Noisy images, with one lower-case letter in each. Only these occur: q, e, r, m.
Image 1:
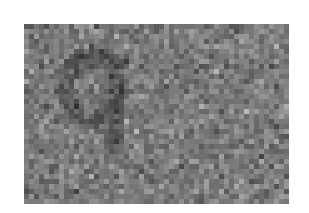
q
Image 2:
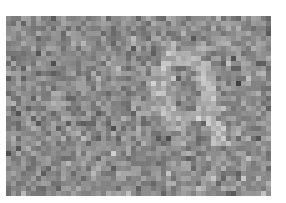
q
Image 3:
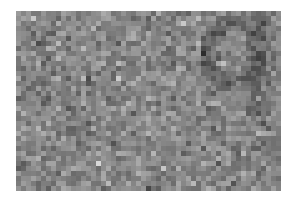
q
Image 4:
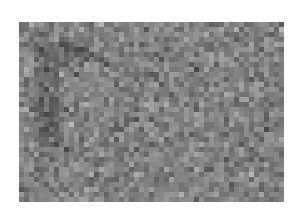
r
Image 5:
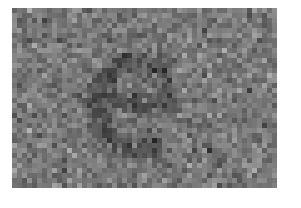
e
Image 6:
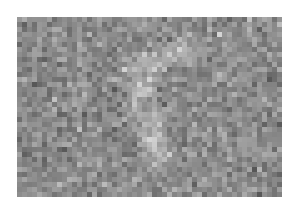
r
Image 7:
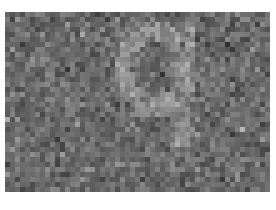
q
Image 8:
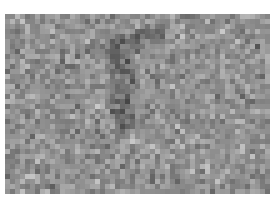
r
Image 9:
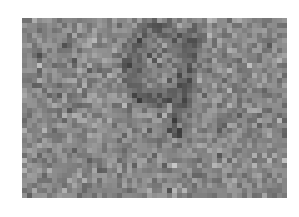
q
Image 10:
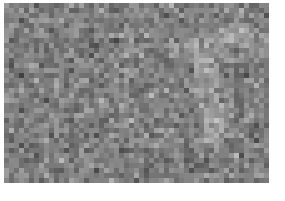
r
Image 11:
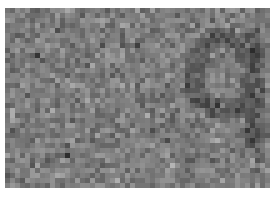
q
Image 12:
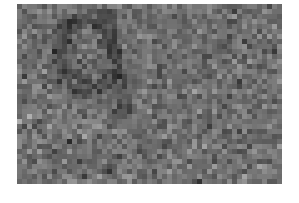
q
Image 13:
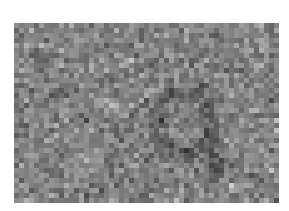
q
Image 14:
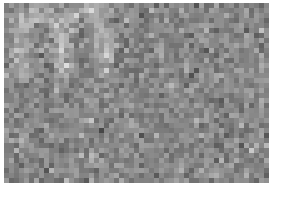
m
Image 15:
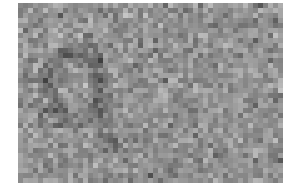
q
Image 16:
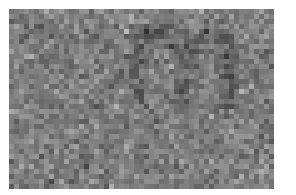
m
